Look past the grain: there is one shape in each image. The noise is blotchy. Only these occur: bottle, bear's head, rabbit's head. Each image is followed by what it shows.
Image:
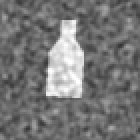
bottle
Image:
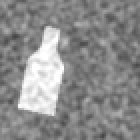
bottle
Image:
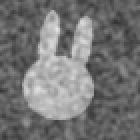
rabbit's head
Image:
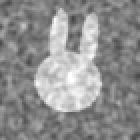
rabbit's head
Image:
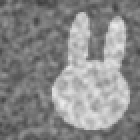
rabbit's head
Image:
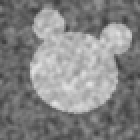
bear's head
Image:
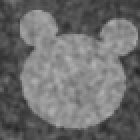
bear's head
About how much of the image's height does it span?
nearly all
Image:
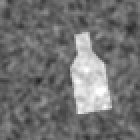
bottle
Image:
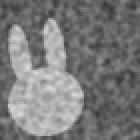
rabbit's head
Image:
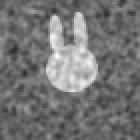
rabbit's head
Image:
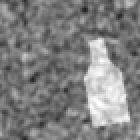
bottle
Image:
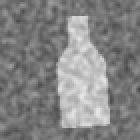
bottle
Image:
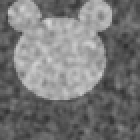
bear's head
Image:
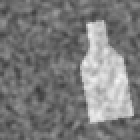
bottle
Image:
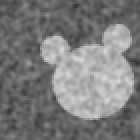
bear's head
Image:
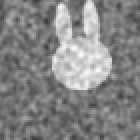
rabbit's head
